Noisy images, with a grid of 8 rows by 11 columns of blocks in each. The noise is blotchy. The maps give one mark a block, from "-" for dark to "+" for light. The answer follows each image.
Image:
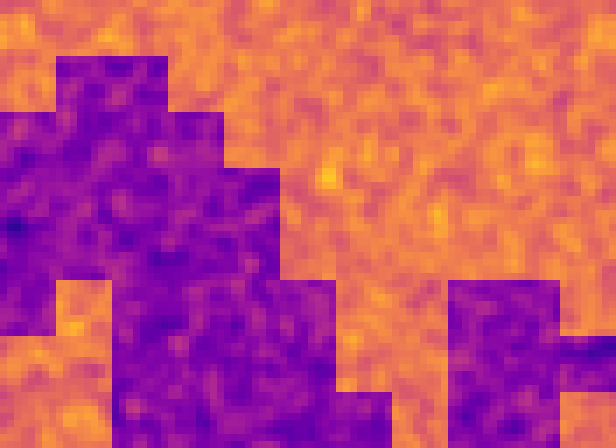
+ + + + + + + + + + +
+ - - + + + + + + + +
- - - - + + + + + + +
- - - - - + + + + + +
- - - - - + + + + + +
- + - - - - + + - - +
+ + - - - - + + - - -
+ + - - - - - + - - +
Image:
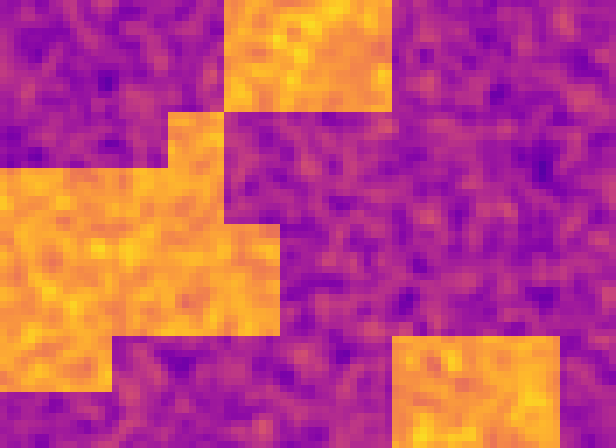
- - - - + + + - - - -
- - - - + + + - - - -
- - - + - - - - - - -
+ + + + - - - - - - -
+ + + + + - - - - - -
+ + + + + - - - - - -
+ + - - - - - + + + -
- - - - - - - + + + -
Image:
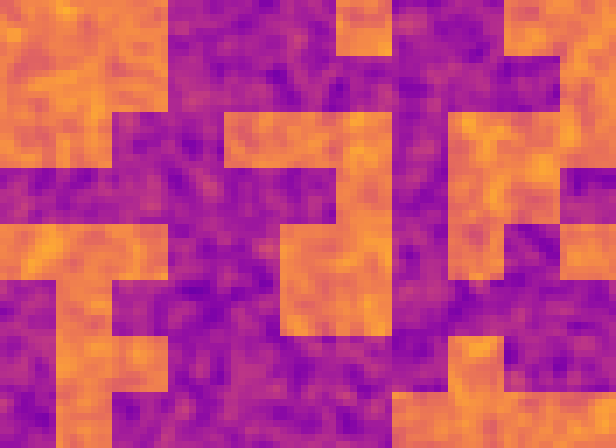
+ + + - - - + - - + +
+ + + - - - - - - - +
+ + - - + + + - + + +
- - - - - - + - + + -
+ + + - - + + - + - +
- + - - - + + - - - -
- + + - - - - - + - -
- + - - - - - + + + +
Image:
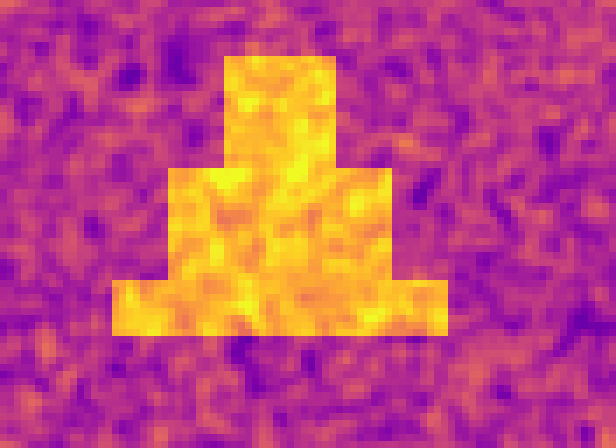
- - - - - - - - - - -
- - - - + + - - - - -
- - - - + + - - - - -
- - - + + + + - - - -
- - - + + + + - - - -
- - + + + + + + - - -
- - - - - - - - - - -
- - - - - - - - - - -
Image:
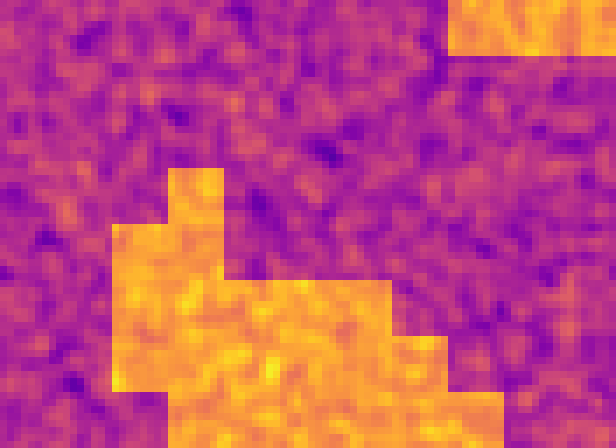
- - - - - - - - + + +
- - - - - - - - - - -
- - - - - - - - - - -
- - - + - - - - - - -
- - + + - - - - - - -
- - + + + + + - - - -
- - + + + + + + - - -
- - - + + + + + + - -
